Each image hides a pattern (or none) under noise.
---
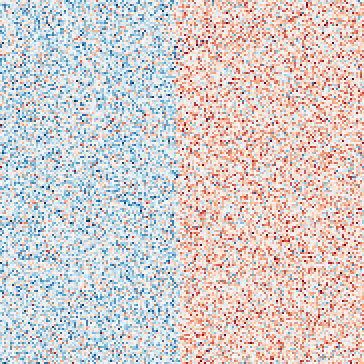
a sharp edge
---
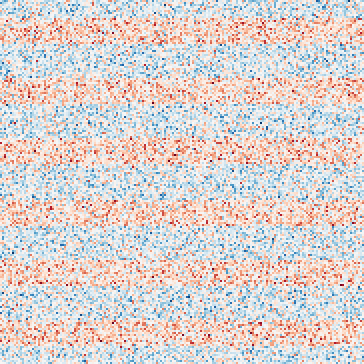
horizontal stripes
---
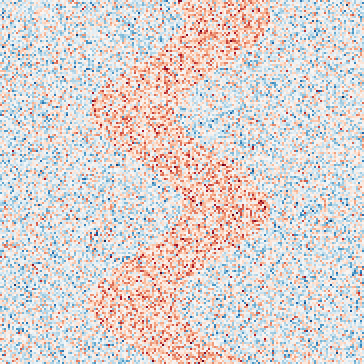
a wavy band
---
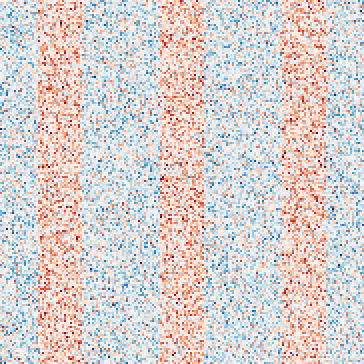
vertical stripes
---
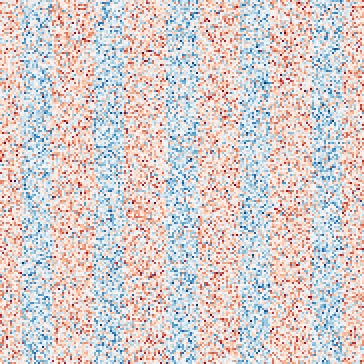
vertical stripes
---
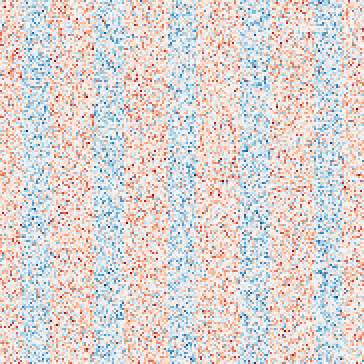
vertical stripes
